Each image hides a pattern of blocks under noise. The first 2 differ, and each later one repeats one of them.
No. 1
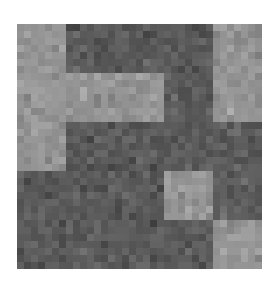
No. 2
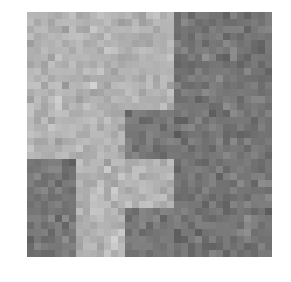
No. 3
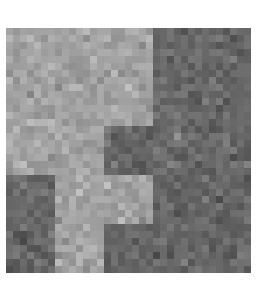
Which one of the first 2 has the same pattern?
2
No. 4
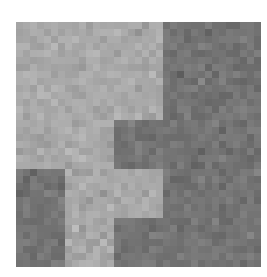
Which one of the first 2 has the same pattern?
2
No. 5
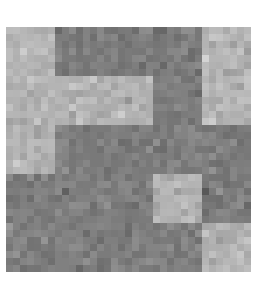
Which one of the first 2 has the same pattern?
1
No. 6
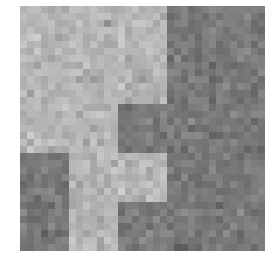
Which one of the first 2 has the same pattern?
2
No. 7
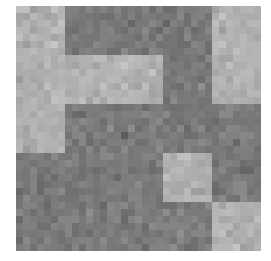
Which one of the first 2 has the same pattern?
1
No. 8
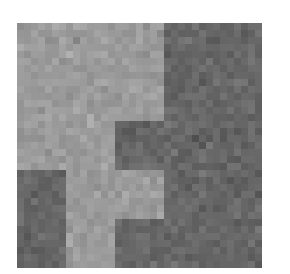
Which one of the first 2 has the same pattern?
2
